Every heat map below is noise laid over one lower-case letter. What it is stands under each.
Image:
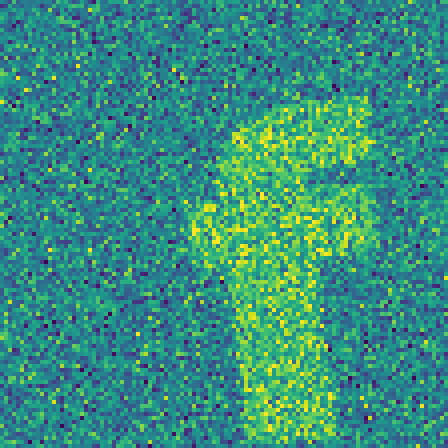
light f
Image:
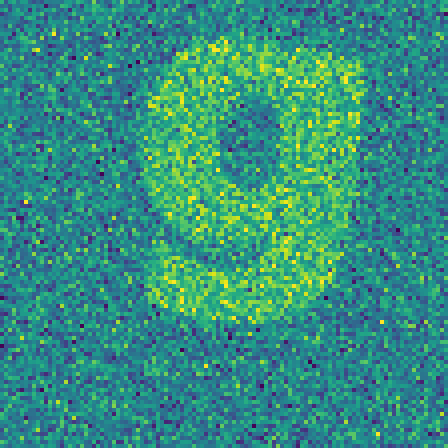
light g
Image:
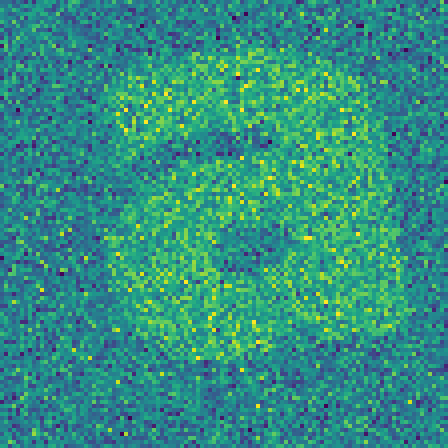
light a
